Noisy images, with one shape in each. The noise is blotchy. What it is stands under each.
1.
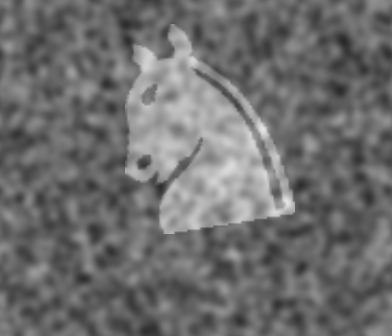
chess knight
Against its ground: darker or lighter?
lighter
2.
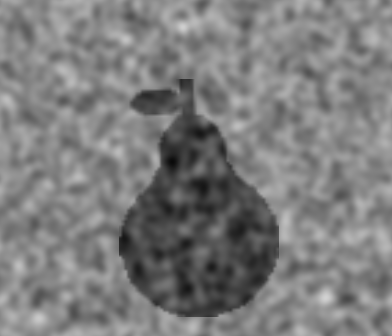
pear
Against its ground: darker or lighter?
darker
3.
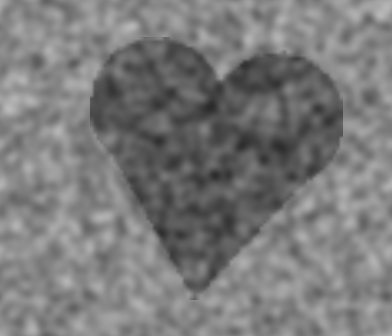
heart
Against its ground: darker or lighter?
darker
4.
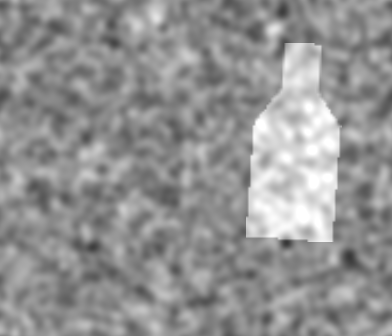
bottle
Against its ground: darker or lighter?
lighter
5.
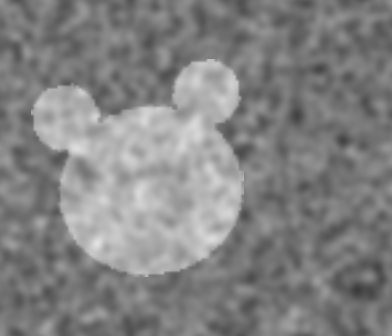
bear's head
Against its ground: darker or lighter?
lighter
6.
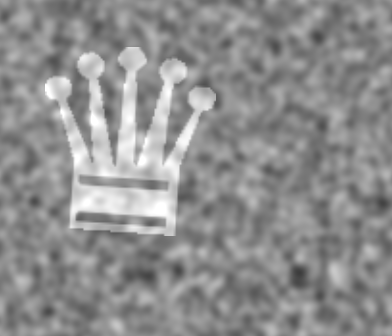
chess queen
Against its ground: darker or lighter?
lighter
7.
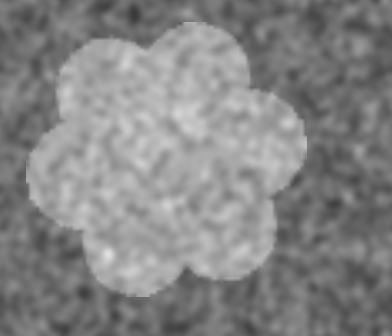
flower
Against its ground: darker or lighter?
lighter
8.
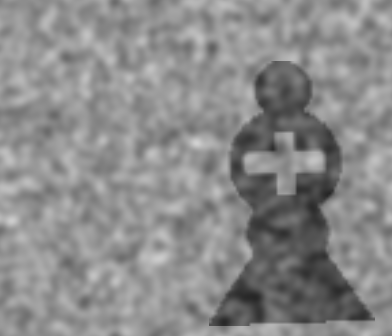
chess bishop
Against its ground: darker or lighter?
darker
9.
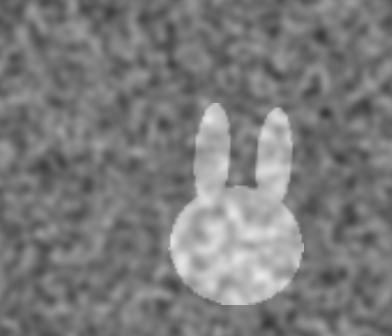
rabbit's head
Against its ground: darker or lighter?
lighter
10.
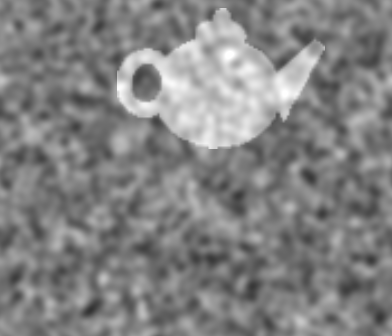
teapot
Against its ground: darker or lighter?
lighter
